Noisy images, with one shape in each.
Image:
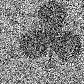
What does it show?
dark club
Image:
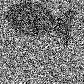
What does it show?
dark fish
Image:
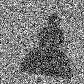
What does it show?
dark chess pawn
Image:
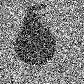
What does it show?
dark pear
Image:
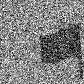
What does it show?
dark flag
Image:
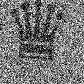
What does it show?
dark chess queen
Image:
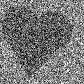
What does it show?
dark heart
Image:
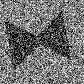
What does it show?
dark bow tie
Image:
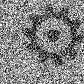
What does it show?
dark gear
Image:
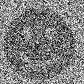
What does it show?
dark smiling face
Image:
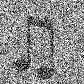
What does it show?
dark pair of musical notes
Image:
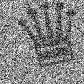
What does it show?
dark chess queen
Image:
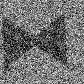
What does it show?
dark bow tie
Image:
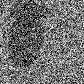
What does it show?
dark footprint
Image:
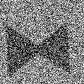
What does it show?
dark bow tie
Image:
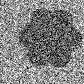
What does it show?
dark flower
